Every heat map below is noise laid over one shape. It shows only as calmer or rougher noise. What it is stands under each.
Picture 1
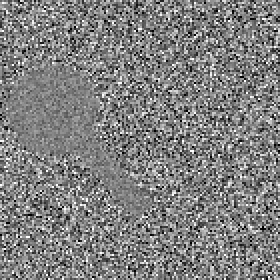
lollipop
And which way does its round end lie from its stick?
up and left
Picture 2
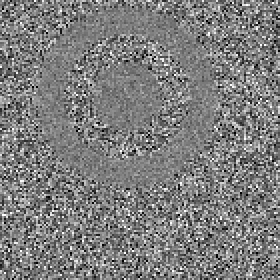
bullseye
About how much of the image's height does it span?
two thirds
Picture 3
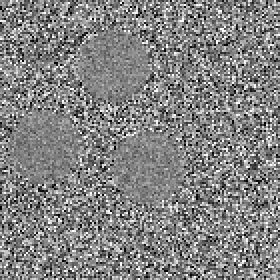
three dots
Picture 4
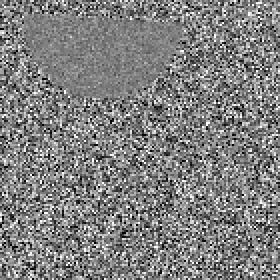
half disc
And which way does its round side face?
down
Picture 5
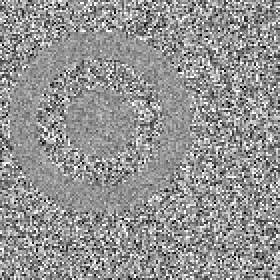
bullseye
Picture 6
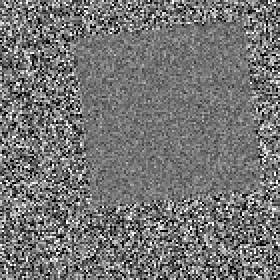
square
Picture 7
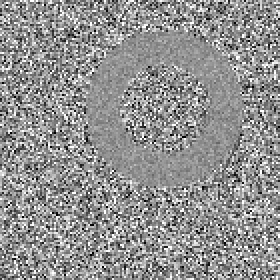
ring
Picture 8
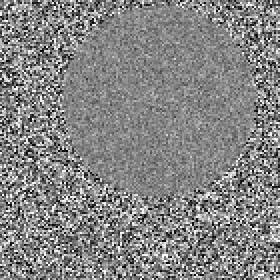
disc
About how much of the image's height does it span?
two thirds
